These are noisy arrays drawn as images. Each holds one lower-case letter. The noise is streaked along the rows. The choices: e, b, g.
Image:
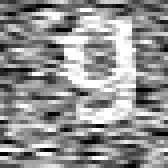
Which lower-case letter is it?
g
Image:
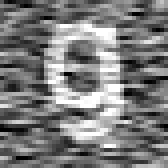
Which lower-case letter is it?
g
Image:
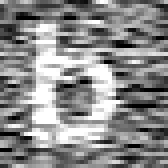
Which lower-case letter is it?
b
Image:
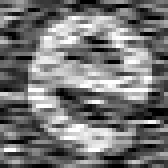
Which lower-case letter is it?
e
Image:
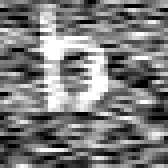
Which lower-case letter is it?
b
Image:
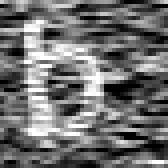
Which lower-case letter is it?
b
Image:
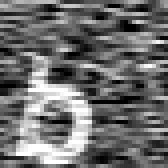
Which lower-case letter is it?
b
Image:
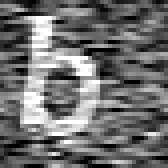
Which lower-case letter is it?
b
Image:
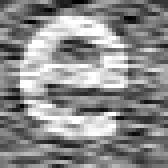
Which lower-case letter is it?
e
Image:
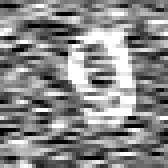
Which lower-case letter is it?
g
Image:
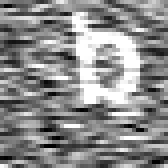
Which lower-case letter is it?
b
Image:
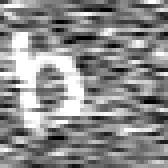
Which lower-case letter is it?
b
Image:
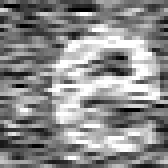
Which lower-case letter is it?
e
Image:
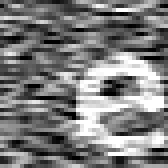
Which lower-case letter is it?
e
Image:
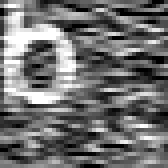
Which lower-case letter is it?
b
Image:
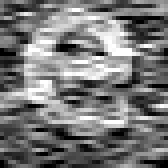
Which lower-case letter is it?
e
